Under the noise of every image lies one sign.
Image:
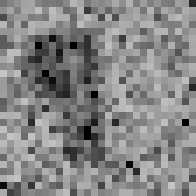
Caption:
dark pilcrow
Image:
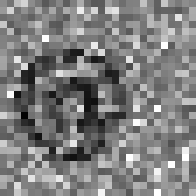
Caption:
dark at sign
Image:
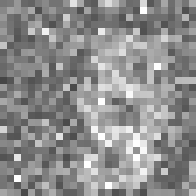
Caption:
light section sign
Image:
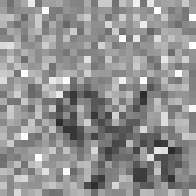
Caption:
dark percent sign
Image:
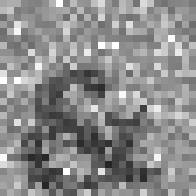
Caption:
dark ampersand
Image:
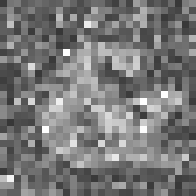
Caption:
light ampersand
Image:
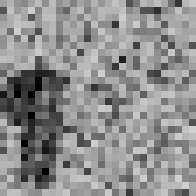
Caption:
dark pilcrow
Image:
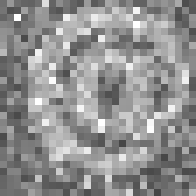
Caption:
light at sign
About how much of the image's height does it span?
nearly all
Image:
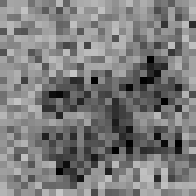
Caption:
dark not-equal sign
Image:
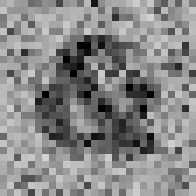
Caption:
dark ampersand
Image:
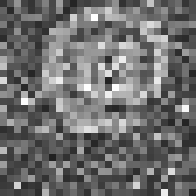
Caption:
light at sign
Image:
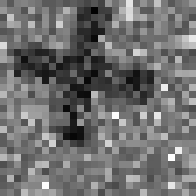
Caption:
dark plus sign
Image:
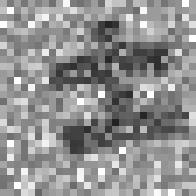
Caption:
dark plus-minus sign
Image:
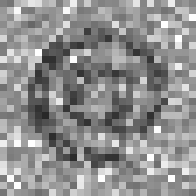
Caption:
dark at sign
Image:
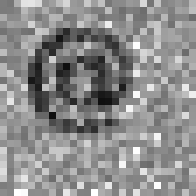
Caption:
dark at sign
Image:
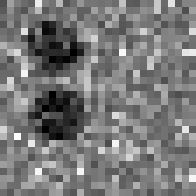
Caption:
dark colon
